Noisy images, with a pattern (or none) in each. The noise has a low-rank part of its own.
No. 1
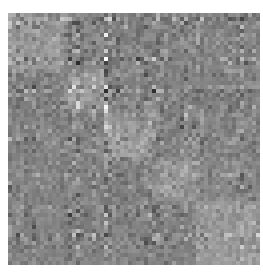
blocks along the diagonal
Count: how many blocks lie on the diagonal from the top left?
5
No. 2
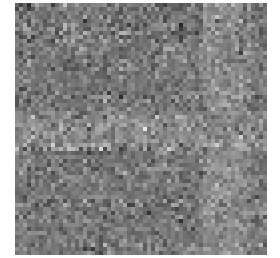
bands of rows crossing bands of columns
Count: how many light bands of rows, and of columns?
1 and 1
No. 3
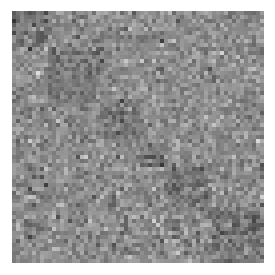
blocks along the diagonal
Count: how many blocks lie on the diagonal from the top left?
6
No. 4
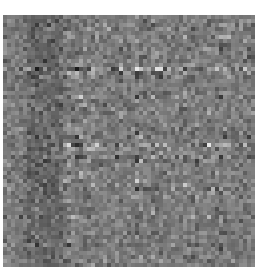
one band of columns
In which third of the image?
left
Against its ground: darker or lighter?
darker
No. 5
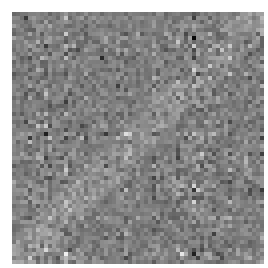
a diagonal band
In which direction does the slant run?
bottom left to top right
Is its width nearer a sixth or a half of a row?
a sixth
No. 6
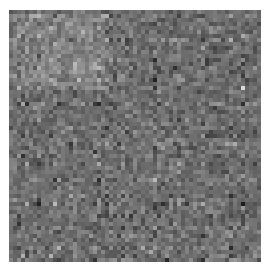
one block
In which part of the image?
top left
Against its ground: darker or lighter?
lighter
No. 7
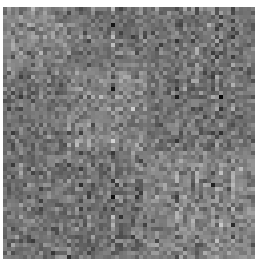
blocks along the diagonal
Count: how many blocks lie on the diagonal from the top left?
3
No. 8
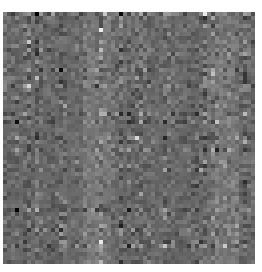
bands of columns
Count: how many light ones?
2
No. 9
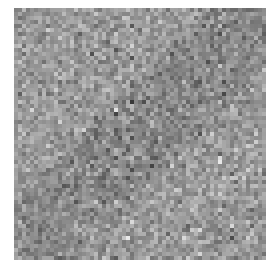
a diagonal band
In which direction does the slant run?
bottom left to top right
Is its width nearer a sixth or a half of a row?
a half
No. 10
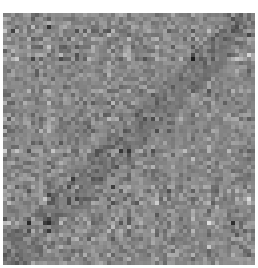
a diagonal band
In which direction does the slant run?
bottom left to top right
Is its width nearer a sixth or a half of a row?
a sixth
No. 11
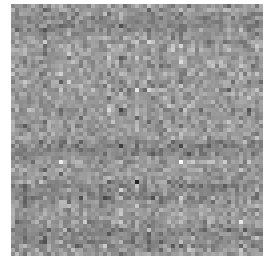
bands of rows
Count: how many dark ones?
4
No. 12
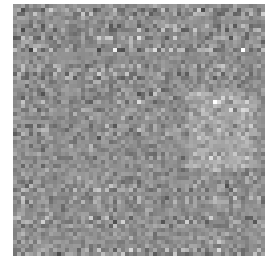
one block
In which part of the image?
middle right
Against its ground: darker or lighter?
lighter
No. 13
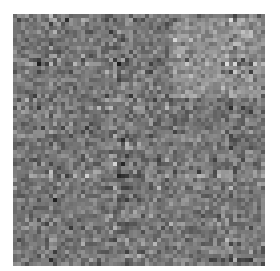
one block
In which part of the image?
top right
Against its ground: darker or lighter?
lighter
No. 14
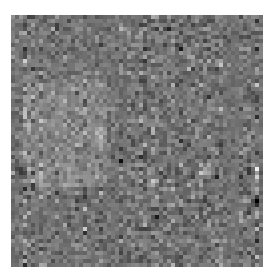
one block
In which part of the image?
middle left
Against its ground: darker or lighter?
lighter
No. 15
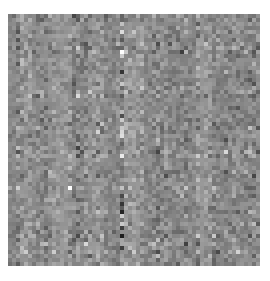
bands of columns
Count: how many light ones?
5
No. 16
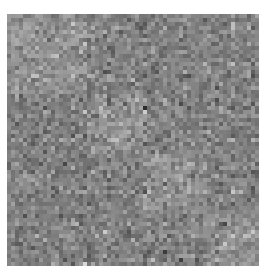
blocks along the diagonal
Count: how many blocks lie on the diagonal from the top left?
4
